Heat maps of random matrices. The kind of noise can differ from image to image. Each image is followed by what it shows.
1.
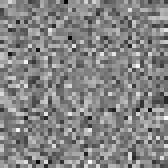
low rank plus noise
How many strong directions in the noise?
three or four
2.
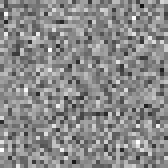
independent entries
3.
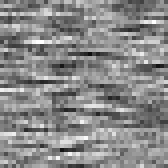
streaked along the rows
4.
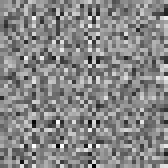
low rank plus noise
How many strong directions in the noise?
one
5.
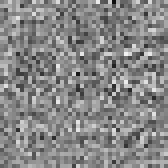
low rank plus noise
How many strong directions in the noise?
three or four
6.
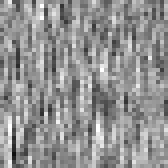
streaked along the columns
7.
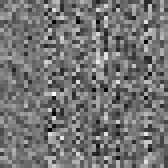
columns of uneven size
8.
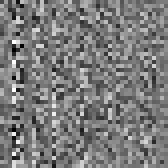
columns of uneven size
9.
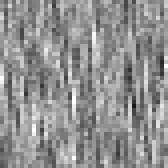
streaked along the columns
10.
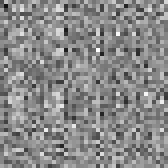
low rank plus noise
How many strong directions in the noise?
one
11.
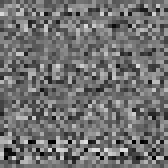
rows of uneven size
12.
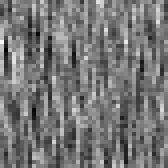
streaked along the columns
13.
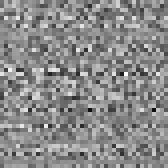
rows of uneven size
